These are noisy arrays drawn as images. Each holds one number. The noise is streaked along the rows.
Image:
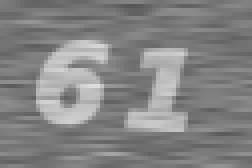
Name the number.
61
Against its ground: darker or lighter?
lighter
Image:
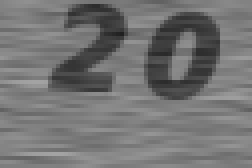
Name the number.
20
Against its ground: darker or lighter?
darker
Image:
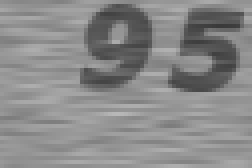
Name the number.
95
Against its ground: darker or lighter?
darker
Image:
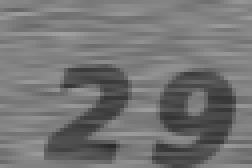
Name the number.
29
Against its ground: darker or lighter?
darker
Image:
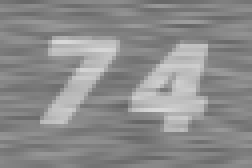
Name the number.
74
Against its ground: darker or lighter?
lighter
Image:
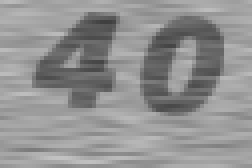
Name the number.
40
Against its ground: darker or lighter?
darker
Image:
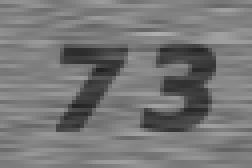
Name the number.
73
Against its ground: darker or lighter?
darker
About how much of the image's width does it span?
two thirds
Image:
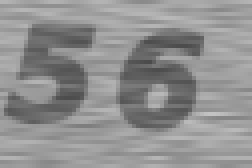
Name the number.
56
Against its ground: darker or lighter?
darker
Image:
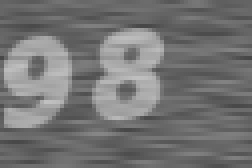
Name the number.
98
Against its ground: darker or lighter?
lighter
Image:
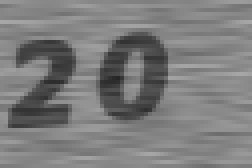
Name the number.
20
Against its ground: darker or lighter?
darker
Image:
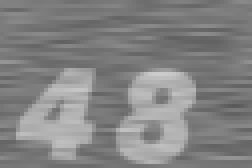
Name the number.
48
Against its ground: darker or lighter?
lighter
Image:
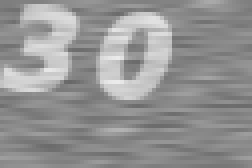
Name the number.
30
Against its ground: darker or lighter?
lighter
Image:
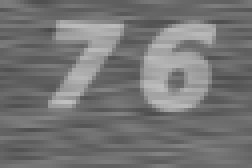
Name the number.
76
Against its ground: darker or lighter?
lighter
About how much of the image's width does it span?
two thirds
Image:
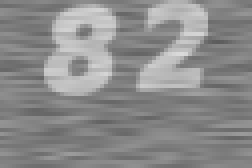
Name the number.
82
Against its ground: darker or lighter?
lighter
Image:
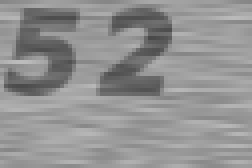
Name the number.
52
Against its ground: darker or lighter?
darker
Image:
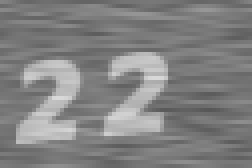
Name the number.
22
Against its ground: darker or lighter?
lighter
